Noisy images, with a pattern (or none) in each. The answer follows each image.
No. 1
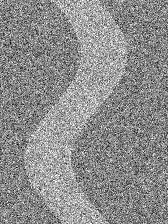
a wavy band
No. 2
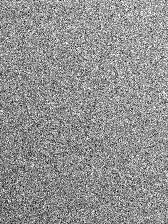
a smooth slope
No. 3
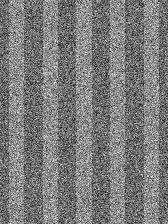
vertical stripes
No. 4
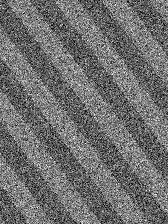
diagonal stripes
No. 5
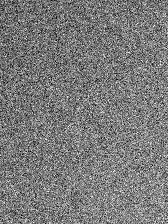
a smooth slope
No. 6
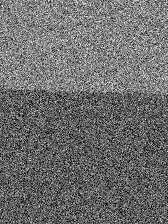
a sharp edge
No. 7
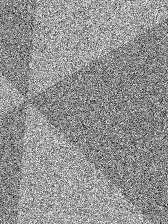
spokes from one point
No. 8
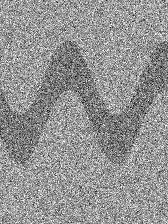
a wavy band
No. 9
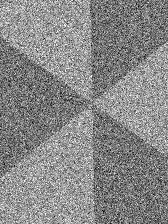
spokes from one point
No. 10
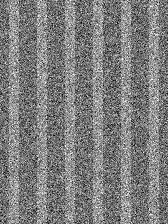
vertical stripes
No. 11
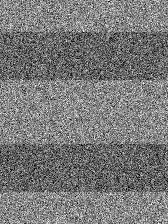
horizontal stripes
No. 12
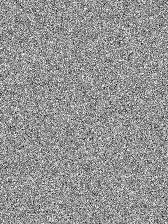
only noise
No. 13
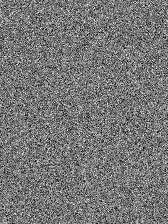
only noise
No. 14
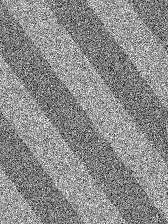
diagonal stripes
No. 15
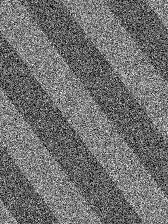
diagonal stripes
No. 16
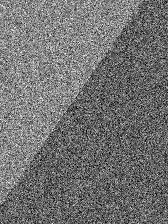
a sharp edge
